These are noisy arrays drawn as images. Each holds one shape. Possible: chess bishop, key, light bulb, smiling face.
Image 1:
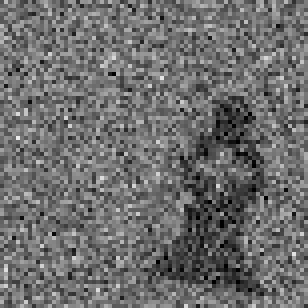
chess bishop
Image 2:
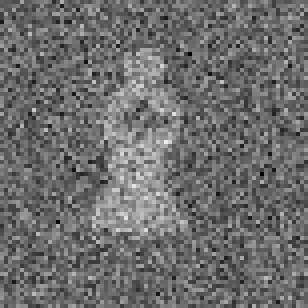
chess bishop
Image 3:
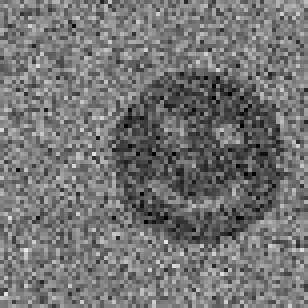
smiling face
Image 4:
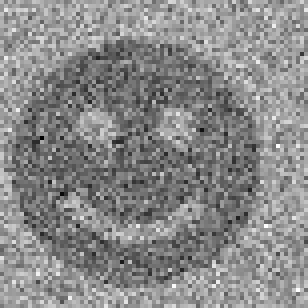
smiling face
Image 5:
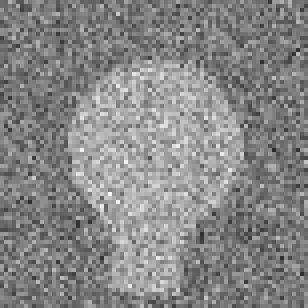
light bulb
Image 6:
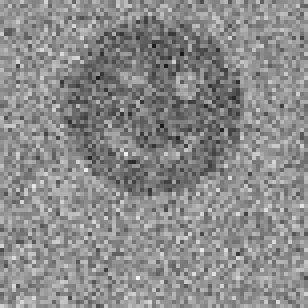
smiling face
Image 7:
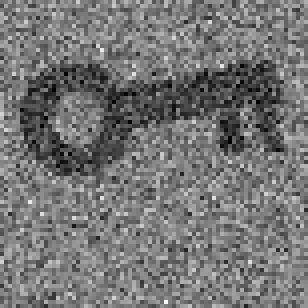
key
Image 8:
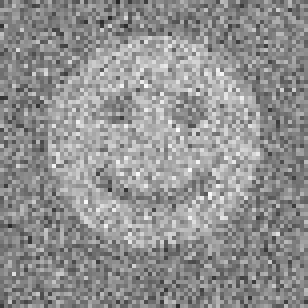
smiling face
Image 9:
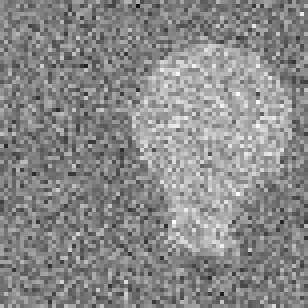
light bulb
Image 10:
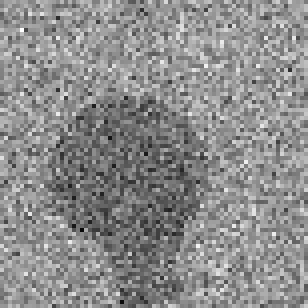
light bulb
